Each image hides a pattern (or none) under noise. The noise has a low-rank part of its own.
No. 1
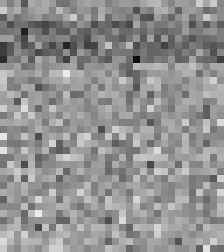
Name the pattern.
one band of rows
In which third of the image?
top
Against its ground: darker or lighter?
darker
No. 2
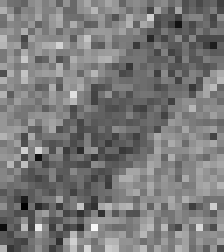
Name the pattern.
a diagonal band
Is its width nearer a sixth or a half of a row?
a half
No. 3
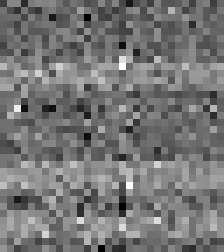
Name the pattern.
bands of rows
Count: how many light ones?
3
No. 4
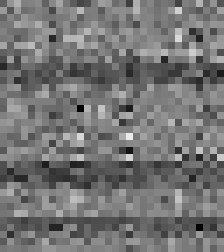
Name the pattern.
bands of rows
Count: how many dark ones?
3
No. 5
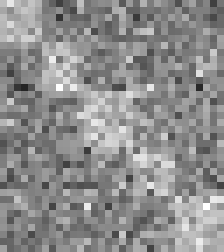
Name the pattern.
blocks along the diagonal
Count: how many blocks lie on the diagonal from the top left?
5
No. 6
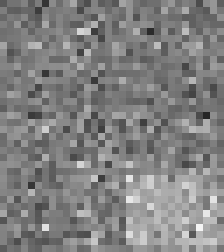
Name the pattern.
one block
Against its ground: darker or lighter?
lighter
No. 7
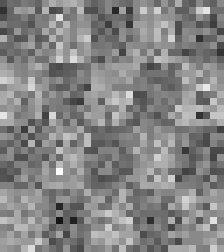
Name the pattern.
a checkerboard
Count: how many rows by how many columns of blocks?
4 by 5
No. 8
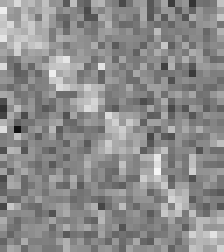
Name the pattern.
blocks along the diagonal
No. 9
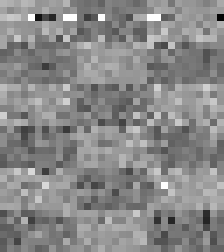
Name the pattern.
a checkerboard
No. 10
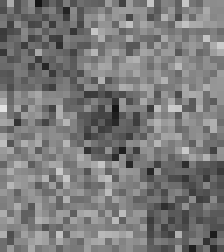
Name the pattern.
blocks along the diagonal
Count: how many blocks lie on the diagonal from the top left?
3
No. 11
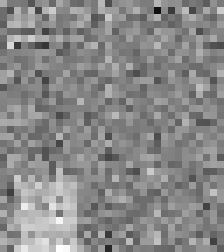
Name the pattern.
one block
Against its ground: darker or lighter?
lighter
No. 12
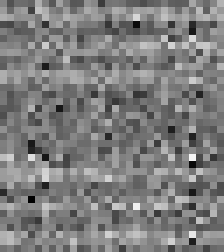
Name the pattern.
bands of rows
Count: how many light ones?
6
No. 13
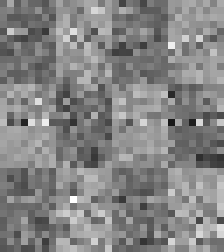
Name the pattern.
a checkerboard
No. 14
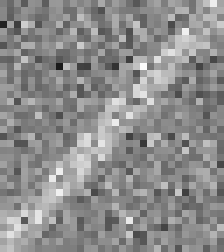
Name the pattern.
a diagonal band
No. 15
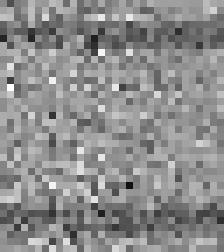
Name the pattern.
bands of rows
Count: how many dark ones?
2
